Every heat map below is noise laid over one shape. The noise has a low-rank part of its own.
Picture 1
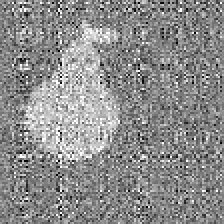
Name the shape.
pear
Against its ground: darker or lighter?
lighter
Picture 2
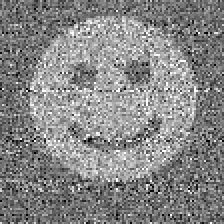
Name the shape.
smiling face
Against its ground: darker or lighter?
lighter
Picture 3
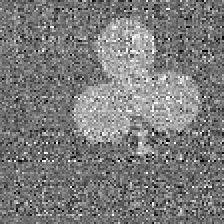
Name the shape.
club
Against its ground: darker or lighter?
lighter
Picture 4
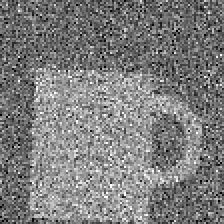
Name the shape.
cup
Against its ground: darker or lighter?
lighter
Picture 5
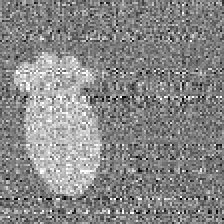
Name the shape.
footprint
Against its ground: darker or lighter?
lighter
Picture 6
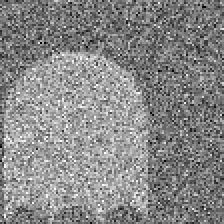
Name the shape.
ghost
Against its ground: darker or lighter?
lighter
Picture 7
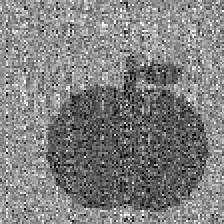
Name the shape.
apple
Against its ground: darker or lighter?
darker
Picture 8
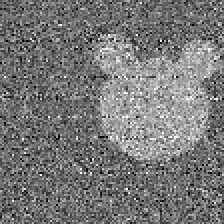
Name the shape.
bear's head
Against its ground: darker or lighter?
lighter
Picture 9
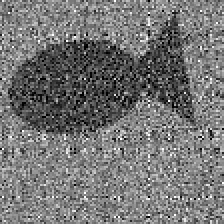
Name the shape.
fish
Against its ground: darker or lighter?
darker
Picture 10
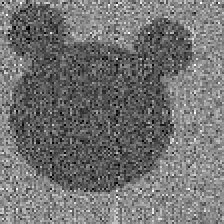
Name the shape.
bear's head
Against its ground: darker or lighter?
darker
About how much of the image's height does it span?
nearly all
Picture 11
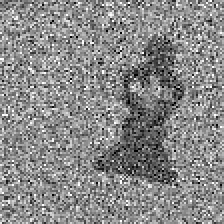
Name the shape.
chess bishop
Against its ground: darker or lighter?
darker
